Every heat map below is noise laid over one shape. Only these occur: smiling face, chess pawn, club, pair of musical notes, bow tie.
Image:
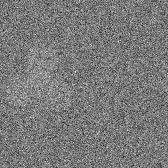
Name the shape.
club
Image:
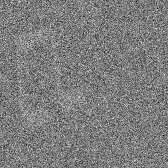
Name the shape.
pair of musical notes
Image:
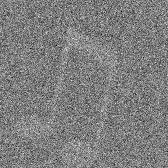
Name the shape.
pair of musical notes
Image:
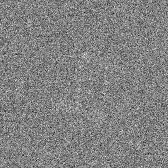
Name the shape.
pair of musical notes
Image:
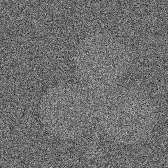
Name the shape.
club
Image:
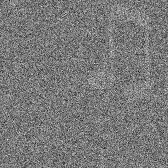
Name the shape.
pair of musical notes
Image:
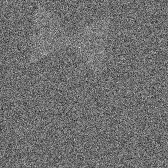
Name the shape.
bow tie
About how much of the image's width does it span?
half
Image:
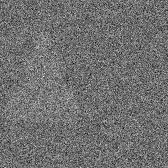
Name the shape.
chess pawn
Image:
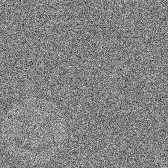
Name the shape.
smiling face
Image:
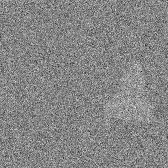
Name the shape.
chess pawn
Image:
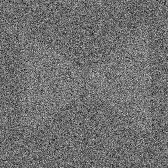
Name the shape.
bow tie
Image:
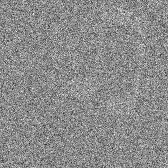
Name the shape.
pair of musical notes
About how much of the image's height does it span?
two thirds
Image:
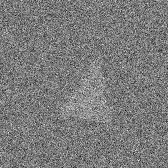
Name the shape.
chess pawn
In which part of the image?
centre
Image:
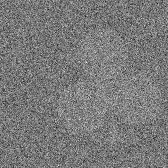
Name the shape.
club
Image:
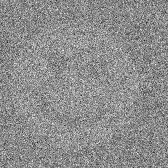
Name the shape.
smiling face
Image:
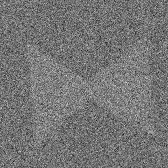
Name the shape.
bow tie
